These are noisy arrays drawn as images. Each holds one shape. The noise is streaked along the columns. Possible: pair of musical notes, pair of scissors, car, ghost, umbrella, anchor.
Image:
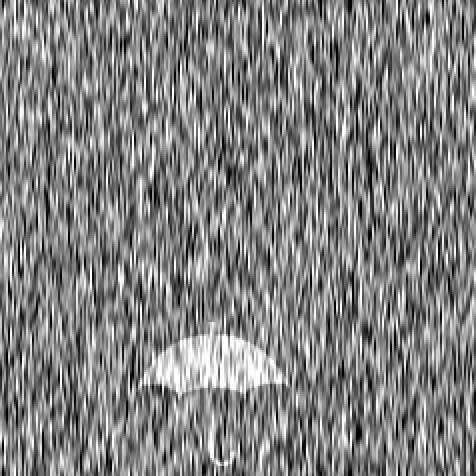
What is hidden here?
light umbrella, bottom middle
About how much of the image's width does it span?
a third
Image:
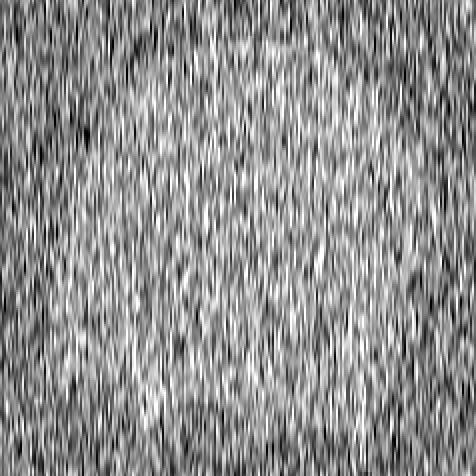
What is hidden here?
light ghost
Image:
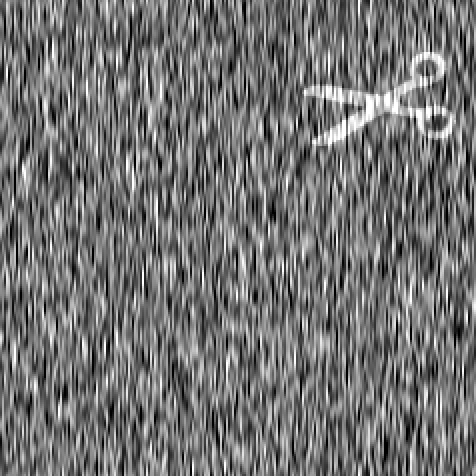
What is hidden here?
light pair of scissors, top right
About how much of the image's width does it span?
a third
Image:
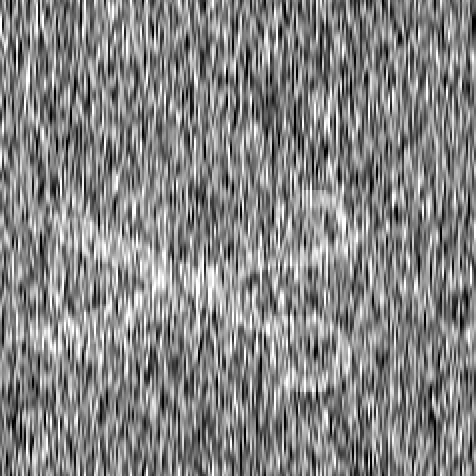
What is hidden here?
light pair of scissors
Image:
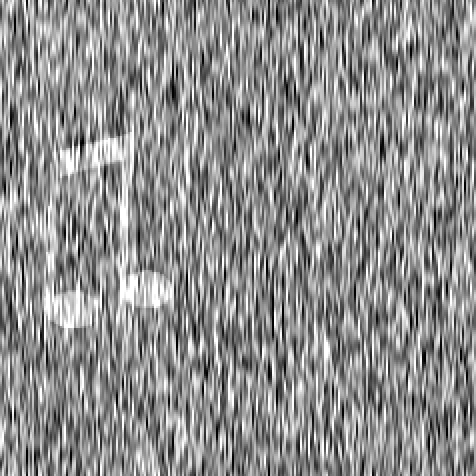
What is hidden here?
light pair of musical notes, middle left
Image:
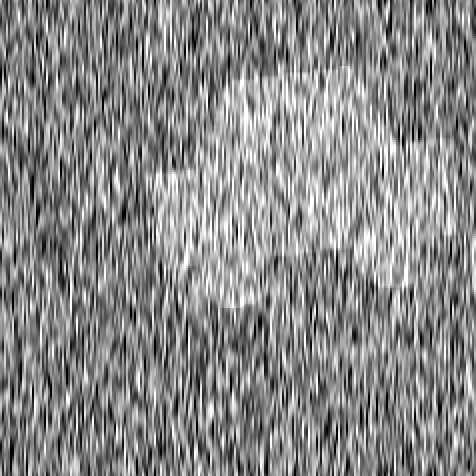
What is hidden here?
light car
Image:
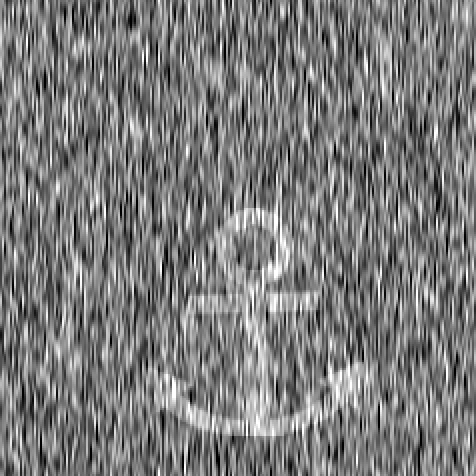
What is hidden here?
light anchor
